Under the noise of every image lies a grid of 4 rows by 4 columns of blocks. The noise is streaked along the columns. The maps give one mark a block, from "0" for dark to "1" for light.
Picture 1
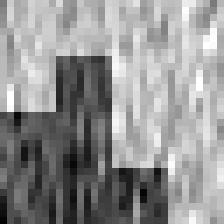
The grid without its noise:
1 1 1 1
1 0 1 1
0 0 1 1
0 0 0 1
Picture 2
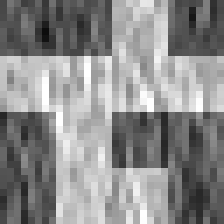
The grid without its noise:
0 0 1 0
1 1 1 1
0 1 0 0
0 1 1 0
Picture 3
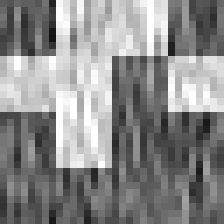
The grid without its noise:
0 1 1 0
1 1 0 1
0 1 0 0
0 0 0 0
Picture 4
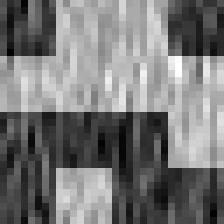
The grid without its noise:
0 1 1 0
1 1 1 1
0 0 0 1
0 1 0 0
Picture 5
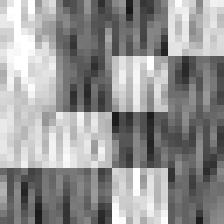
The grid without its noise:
1 0 0 1
1 0 1 0
1 1 0 0
0 0 1 0
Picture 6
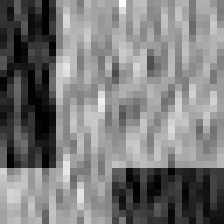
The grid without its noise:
0 1 1 1
0 1 1 1
0 1 1 1
1 1 0 0
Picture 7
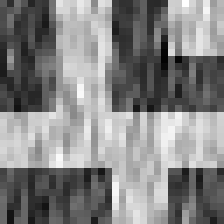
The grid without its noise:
0 1 0 1
0 1 0 0
1 1 1 1
0 0 1 0
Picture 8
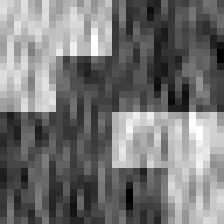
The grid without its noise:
1 1 0 0
1 0 0 0
0 0 1 1
0 0 0 1
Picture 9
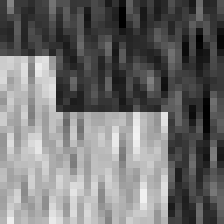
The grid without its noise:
0 0 0 0
1 0 0 0
1 1 1 0
1 1 1 0
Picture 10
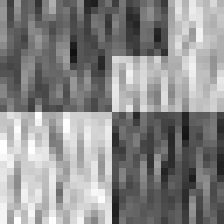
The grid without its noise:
0 0 0 1
0 0 1 1
1 1 0 0
1 1 0 0
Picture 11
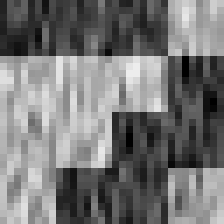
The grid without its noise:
0 0 0 1
1 1 1 0
1 1 0 0
1 0 0 1
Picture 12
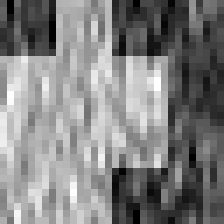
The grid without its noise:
0 1 0 0
1 1 1 0
1 1 1 0
1 1 0 0
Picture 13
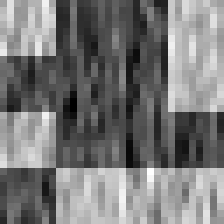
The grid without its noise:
1 0 0 1
0 0 0 1
1 0 0 0
0 1 1 1
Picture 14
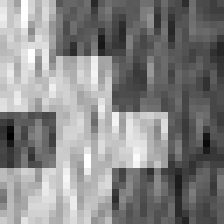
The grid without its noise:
1 0 0 0
1 1 0 0
0 1 1 0
1 1 0 0
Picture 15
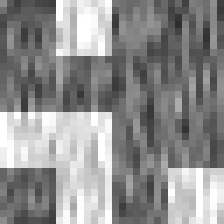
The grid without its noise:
0 1 0 0
0 0 0 0
1 1 0 0
0 1 0 1
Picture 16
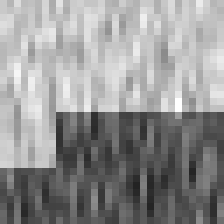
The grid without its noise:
1 1 1 1
1 1 1 1
1 0 0 0
0 0 0 0
